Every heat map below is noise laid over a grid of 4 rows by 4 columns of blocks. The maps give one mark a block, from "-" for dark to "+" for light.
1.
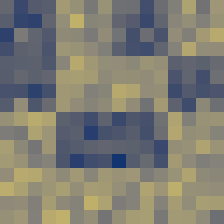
- + - +
- + + -
+ - - +
+ + + +
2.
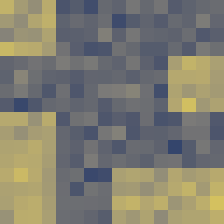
+ - - -
- - - +
+ - - -
+ - + +
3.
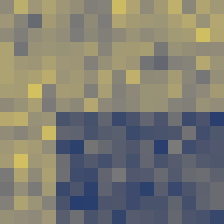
+ + + +
+ + + +
+ - - -
+ - - -
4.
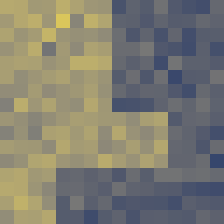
+ + - -
+ + - -
+ + + -
+ - - -
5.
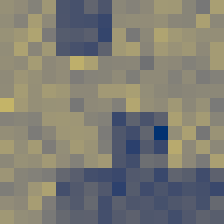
+ - + +
+ + + +
+ + - +
+ - - -
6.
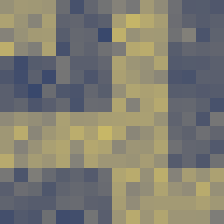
+ - + -
- - + -
+ + + -
- - + +
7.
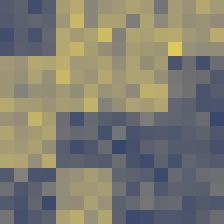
- + + +
+ + + -
+ - - -
- + - -
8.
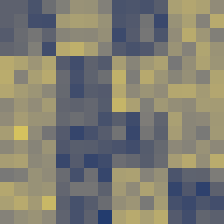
- + - +
+ - + +
+ - - +
+ - + -
